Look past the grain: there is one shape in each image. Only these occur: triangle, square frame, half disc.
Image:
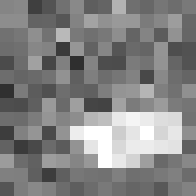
half disc
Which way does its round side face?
down
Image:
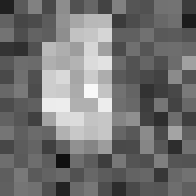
half disc
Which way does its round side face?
left
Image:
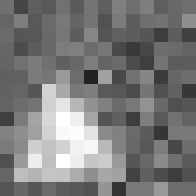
triangle
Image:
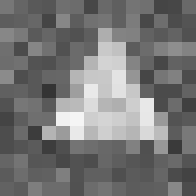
triangle
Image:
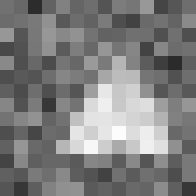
triangle
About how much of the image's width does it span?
two thirds
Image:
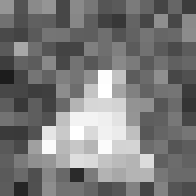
triangle
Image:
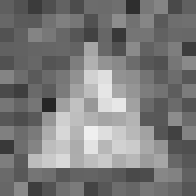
triangle
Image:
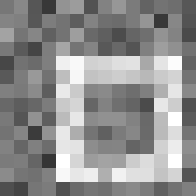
square frame
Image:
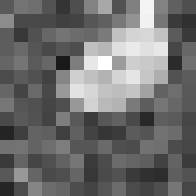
half disc
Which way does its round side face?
down and right
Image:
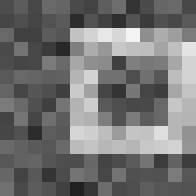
square frame
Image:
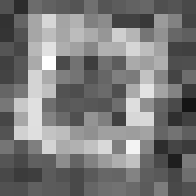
square frame
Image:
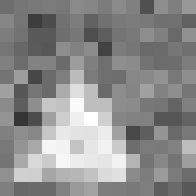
triangle
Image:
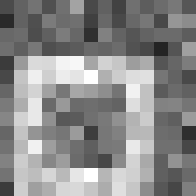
square frame
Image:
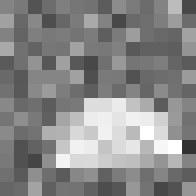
half disc
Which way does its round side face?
up
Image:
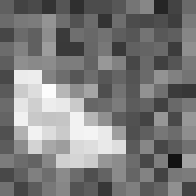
half disc
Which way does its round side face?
down and left
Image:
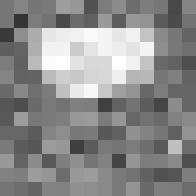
half disc
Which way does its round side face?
down
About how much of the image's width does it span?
two thirds
